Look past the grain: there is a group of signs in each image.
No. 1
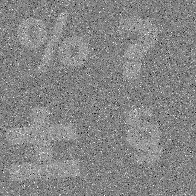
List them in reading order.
top left: percent sign; top right: question mark; bottom left: plus-minus sign; bottom right: section sign
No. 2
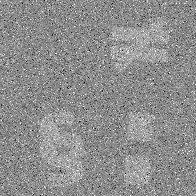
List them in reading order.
top right: not-equal sign; bottom left: section sign; bottom right: colon
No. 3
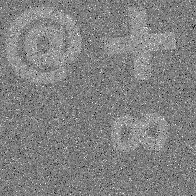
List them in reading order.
top left: at sign; top right: plus sign; bottom right: infinity sign
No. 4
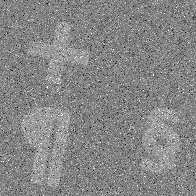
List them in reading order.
top left: plus sign; bottom left: pilcrow; bottom right: section sign
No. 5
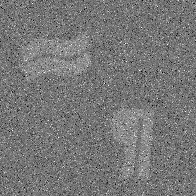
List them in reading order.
top left: approximately sign; bottom right: pilcrow
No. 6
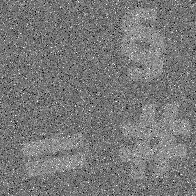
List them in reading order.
top right: section sign; bottom left: equals sign; bottom right: hash sign
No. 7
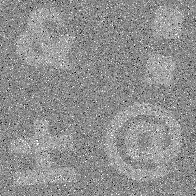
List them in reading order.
top left: ampersand; top right: colon; bottom left: plus-minus sign; bottom right: at sign
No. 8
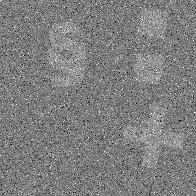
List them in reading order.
top left: section sign; top right: colon; bottom right: plus sign
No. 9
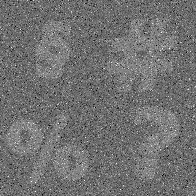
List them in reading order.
top left: section sign; top right: hash sign; bottom left: percent sign; bottom right: question mark
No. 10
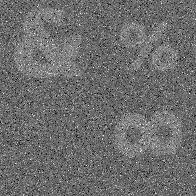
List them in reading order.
top left: ampersand; top right: percent sign; bottom right: infinity sign
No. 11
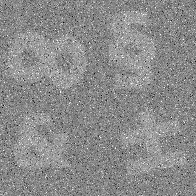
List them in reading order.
top left: infinity sign; top right: section sign; bottom left: ampersand; bottom right: plus-minus sign
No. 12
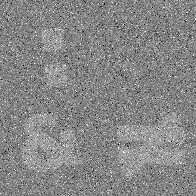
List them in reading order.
top left: colon; bottom left: ampersand; bottom right: not-equal sign
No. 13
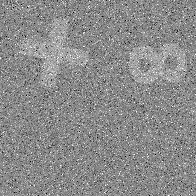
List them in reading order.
top left: plus sign; top right: infinity sign
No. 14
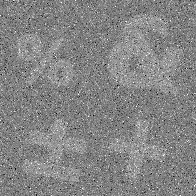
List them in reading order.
top left: percent sign; top right: ampersand; bottom left: plus-minus sign; bottom right: plus sign
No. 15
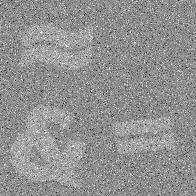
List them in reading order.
top left: approximately sign; bottom left: ampersand; bottom right: equals sign
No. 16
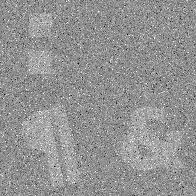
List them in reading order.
top left: colon; bottom left: pilcrow; bottom right: ampersand
